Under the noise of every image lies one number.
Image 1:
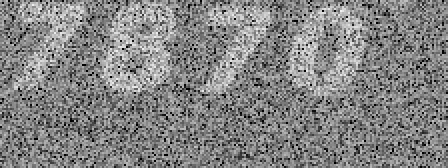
7870
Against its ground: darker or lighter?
lighter
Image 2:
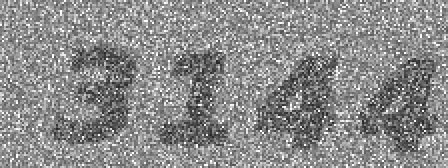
3144
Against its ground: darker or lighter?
darker
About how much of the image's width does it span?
nearly all
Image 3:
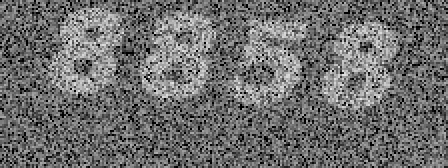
8858
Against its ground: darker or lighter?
lighter
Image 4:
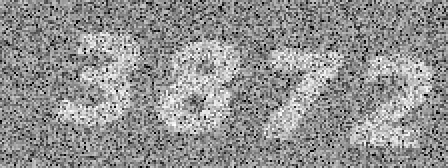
3872
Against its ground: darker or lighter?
lighter
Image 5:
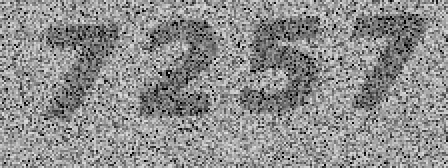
7257
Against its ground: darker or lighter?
darker
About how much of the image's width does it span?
nearly all
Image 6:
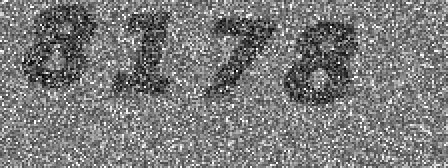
8178
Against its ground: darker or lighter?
darker
